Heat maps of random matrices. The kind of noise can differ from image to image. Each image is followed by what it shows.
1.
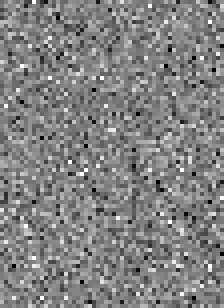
heavy tails
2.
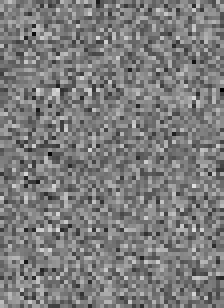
low rank plus noise
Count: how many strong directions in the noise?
one
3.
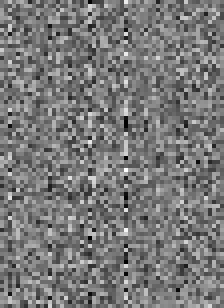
columns of uneven size
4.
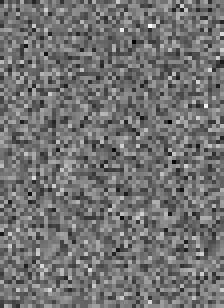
independent entries
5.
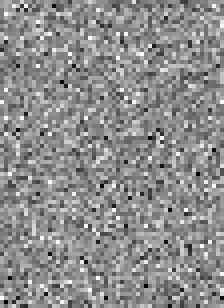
heavy tails
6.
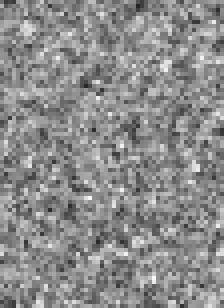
blotchy
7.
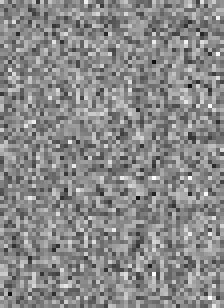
low rank plus noise
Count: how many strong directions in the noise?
two
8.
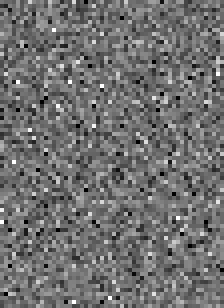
heavy tails
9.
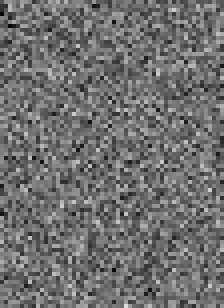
independent entries
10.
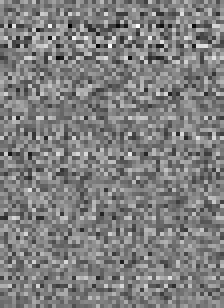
rows of uneven size
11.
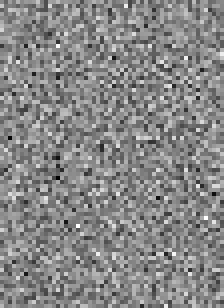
low rank plus noise
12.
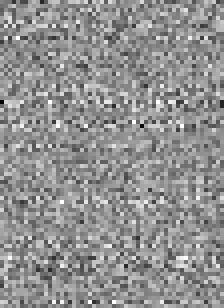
rows of uneven size
